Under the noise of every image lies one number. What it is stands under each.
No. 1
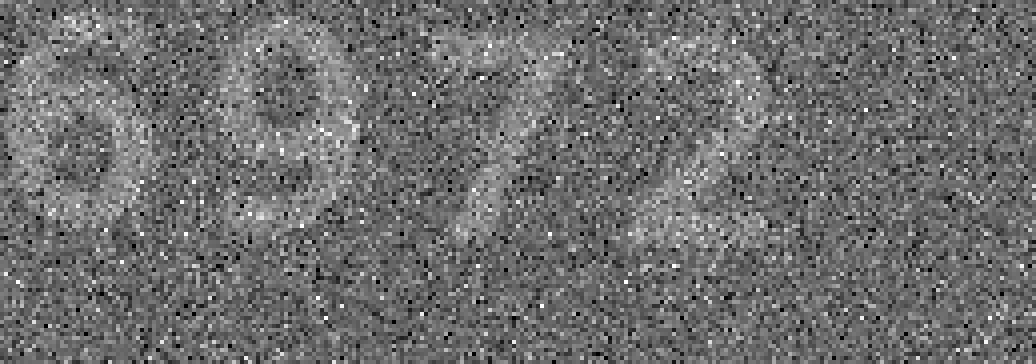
6972
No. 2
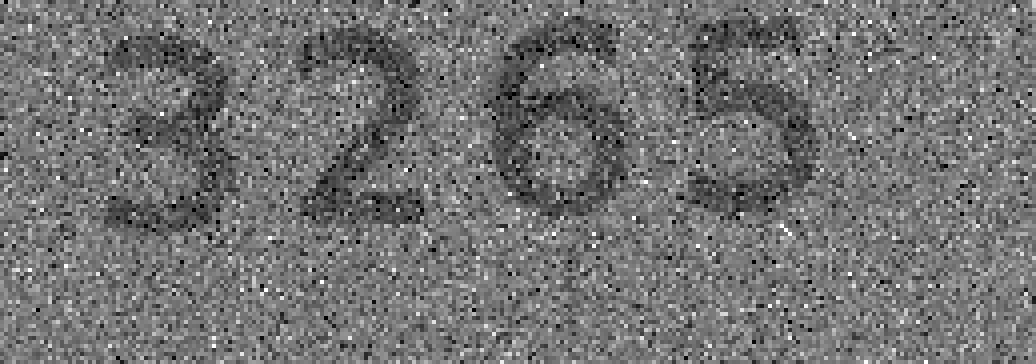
3265
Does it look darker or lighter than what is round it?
darker
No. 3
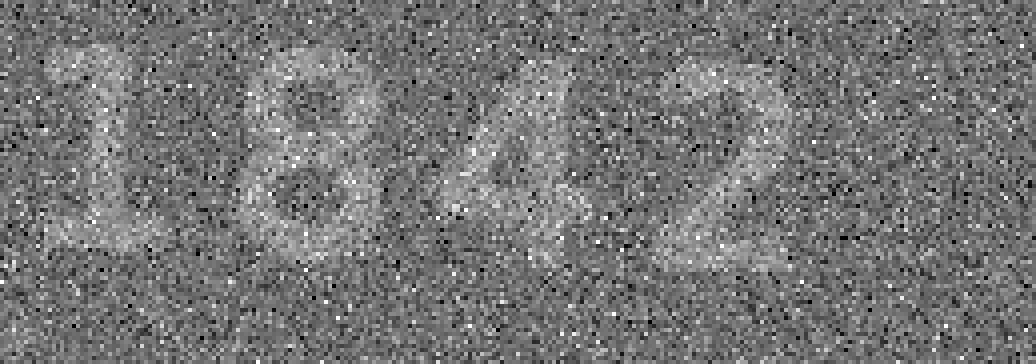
1842
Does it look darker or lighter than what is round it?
lighter
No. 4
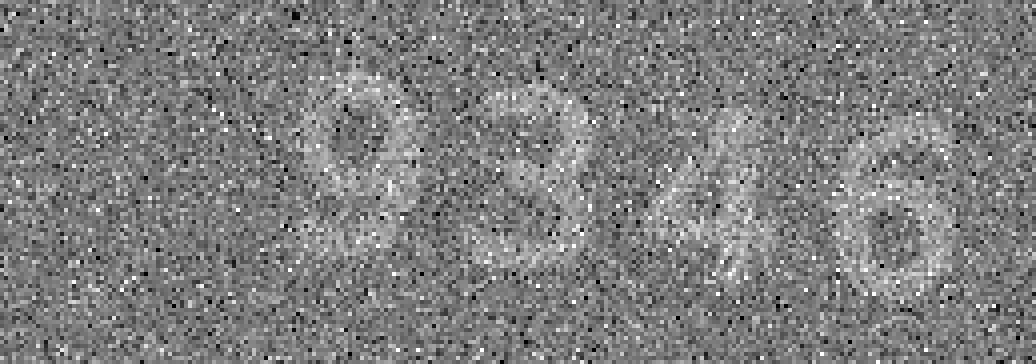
9346
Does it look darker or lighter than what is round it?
lighter
